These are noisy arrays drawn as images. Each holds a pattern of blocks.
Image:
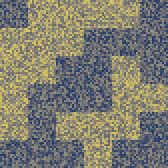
mirrored about the diagonal from the top left
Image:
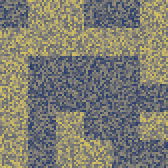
no symmetry
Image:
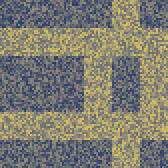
top and bottom mirror each other
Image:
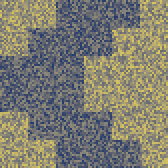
top and bottom mirror each other
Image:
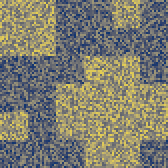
mirrored about the diagonal from the top left
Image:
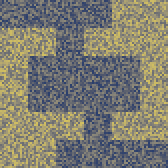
the same after a half turn
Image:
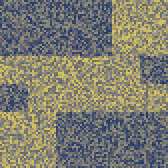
the same after a half turn
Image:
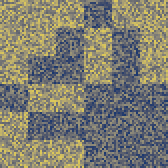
mirrored about the diagonal from the top left
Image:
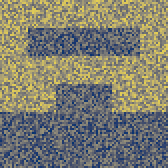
left and right mirror each other
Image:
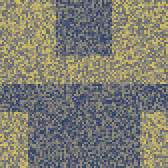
left and right mirror each other
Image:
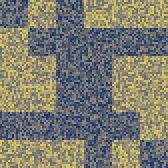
the same after a half turn
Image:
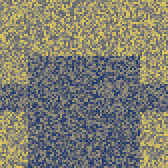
left and right mirror each other
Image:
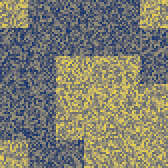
mirrored about the diagonal from the top left
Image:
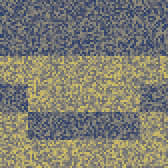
left and right mirror each other
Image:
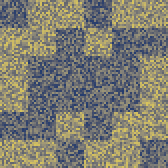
the same after a half turn
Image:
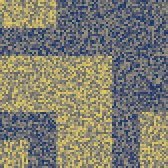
mirrored about the diagonal from the bottom left
